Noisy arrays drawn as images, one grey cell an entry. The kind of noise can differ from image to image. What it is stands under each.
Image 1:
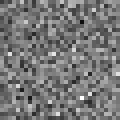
independent entries
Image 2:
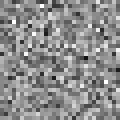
independent entries
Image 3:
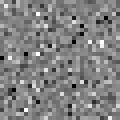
heavy tails
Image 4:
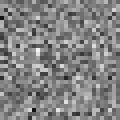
low rank plus noise
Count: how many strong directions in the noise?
five to eight
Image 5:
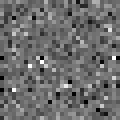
heavy tails
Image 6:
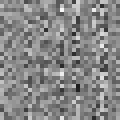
columns of uneven size
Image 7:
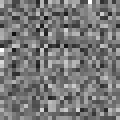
low rank plus noise
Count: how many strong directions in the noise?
one
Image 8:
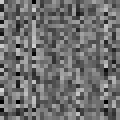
columns of uneven size
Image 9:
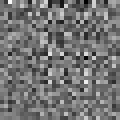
low rank plus noise
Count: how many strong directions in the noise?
one
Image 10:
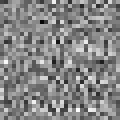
low rank plus noise
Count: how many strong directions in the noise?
three or four
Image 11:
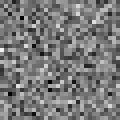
independent entries
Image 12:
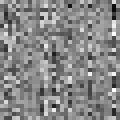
columns of uneven size
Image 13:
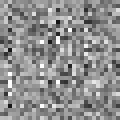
low rank plus noise
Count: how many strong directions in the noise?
three or four
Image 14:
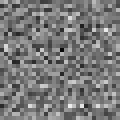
low rank plus noise
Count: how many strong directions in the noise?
five to eight
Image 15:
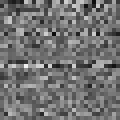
rows of uneven size
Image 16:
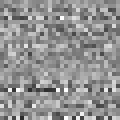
rows of uneven size
